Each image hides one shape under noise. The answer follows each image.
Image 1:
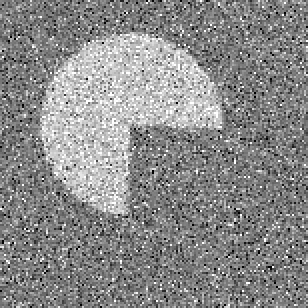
disc with a wedge cut out
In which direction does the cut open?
down and right
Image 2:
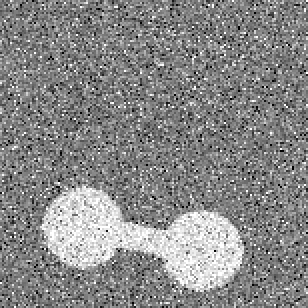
dumbbell
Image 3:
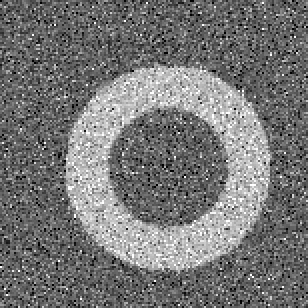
ring
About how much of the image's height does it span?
two thirds
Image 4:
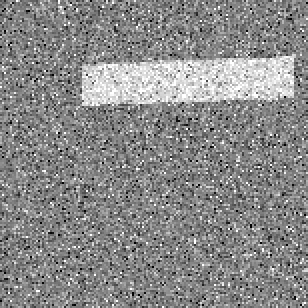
bar
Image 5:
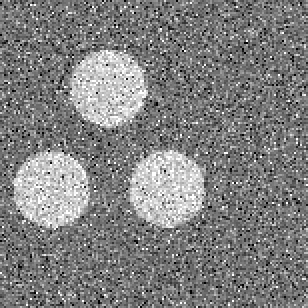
three dots
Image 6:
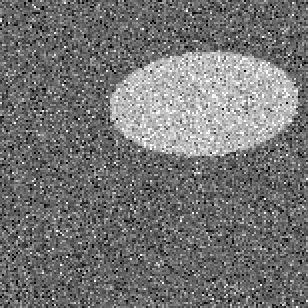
ellipse
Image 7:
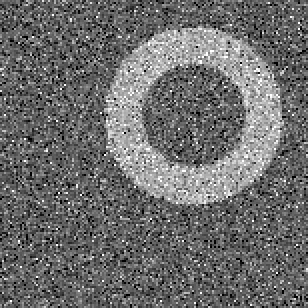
ring
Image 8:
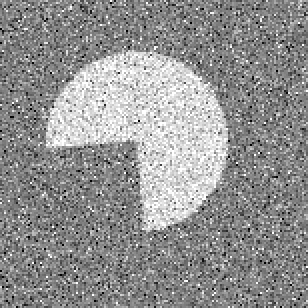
disc with a wedge cut out
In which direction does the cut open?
down and left
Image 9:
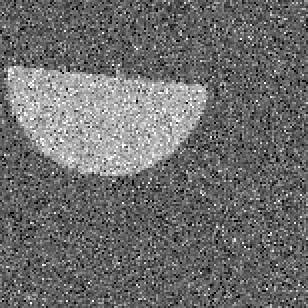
half disc
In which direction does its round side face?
down
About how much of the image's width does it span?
two thirds
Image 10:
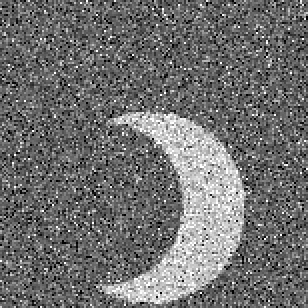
crescent
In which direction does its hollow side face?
left
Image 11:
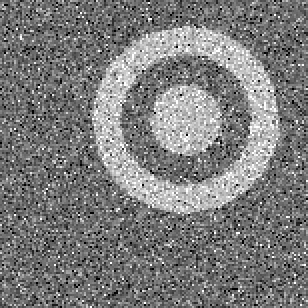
bullseye
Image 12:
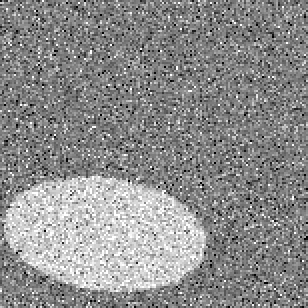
ellipse
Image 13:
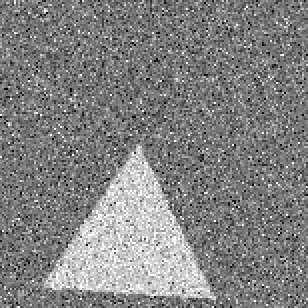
triangle
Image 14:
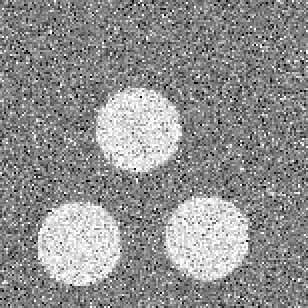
three dots
